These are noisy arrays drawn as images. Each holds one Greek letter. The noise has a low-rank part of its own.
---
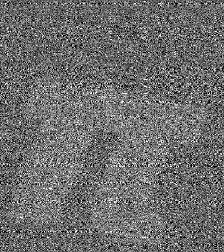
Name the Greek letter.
pi
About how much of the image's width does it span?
nearly all
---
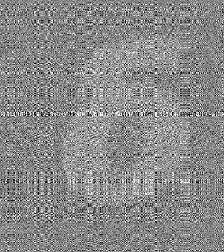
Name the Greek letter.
delta
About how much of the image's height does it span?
two thirds
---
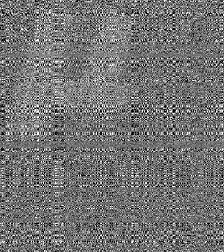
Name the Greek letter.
mu
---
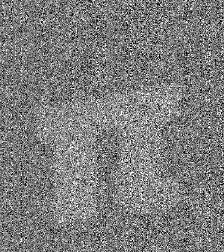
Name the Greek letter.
pi
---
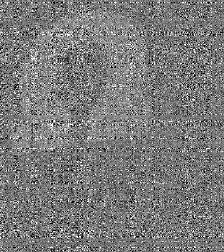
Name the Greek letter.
omega
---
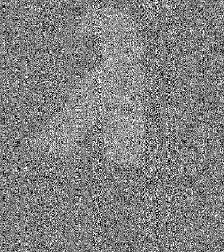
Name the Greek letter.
lambda
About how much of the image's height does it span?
two thirds
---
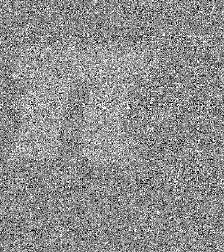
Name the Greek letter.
pi
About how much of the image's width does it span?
two thirds
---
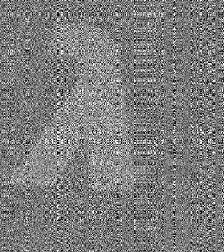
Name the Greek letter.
lambda
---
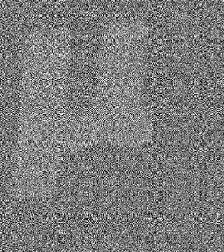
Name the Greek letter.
mu
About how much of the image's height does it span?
two thirds
